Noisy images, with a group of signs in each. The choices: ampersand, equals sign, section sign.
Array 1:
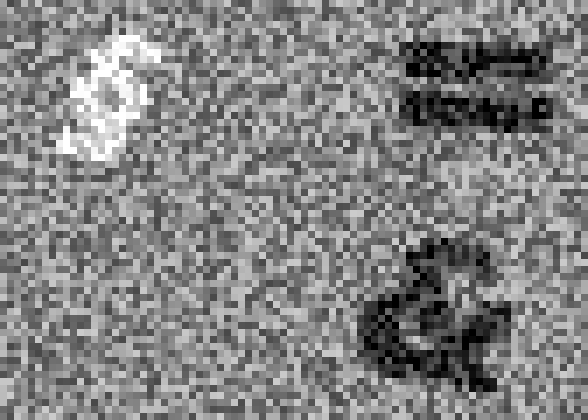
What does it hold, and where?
top left: light section sign; top right: dark equals sign; bottom right: dark ampersand
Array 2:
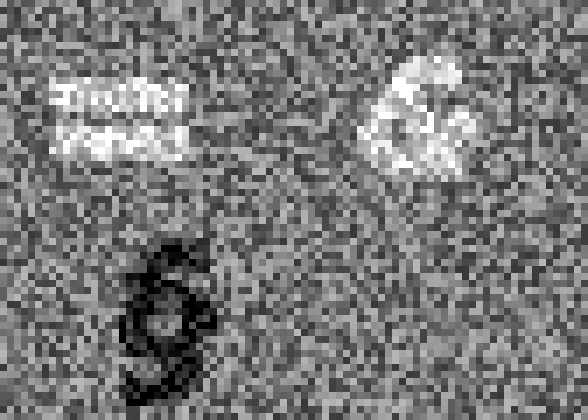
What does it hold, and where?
top left: light equals sign; top right: light ampersand; bottom left: dark section sign
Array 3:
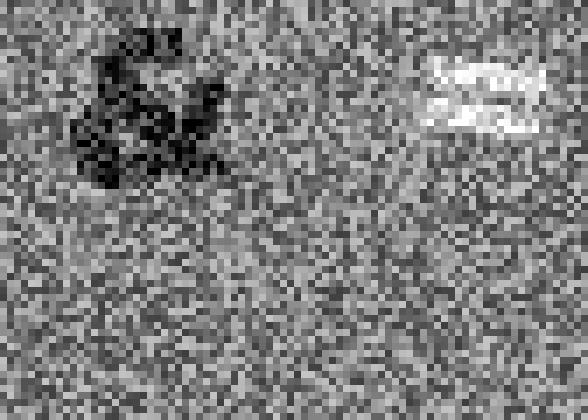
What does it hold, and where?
top left: dark ampersand; top right: light equals sign
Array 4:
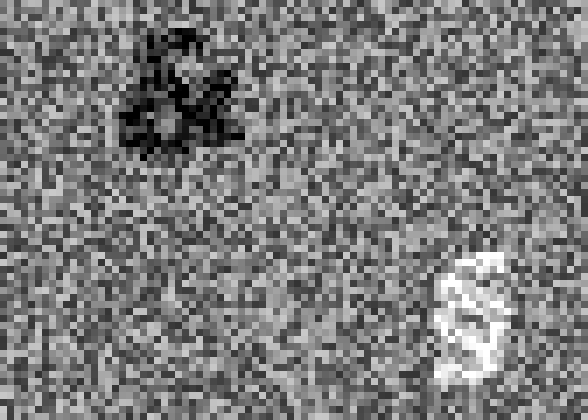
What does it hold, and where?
top left: dark ampersand; bottom right: light section sign
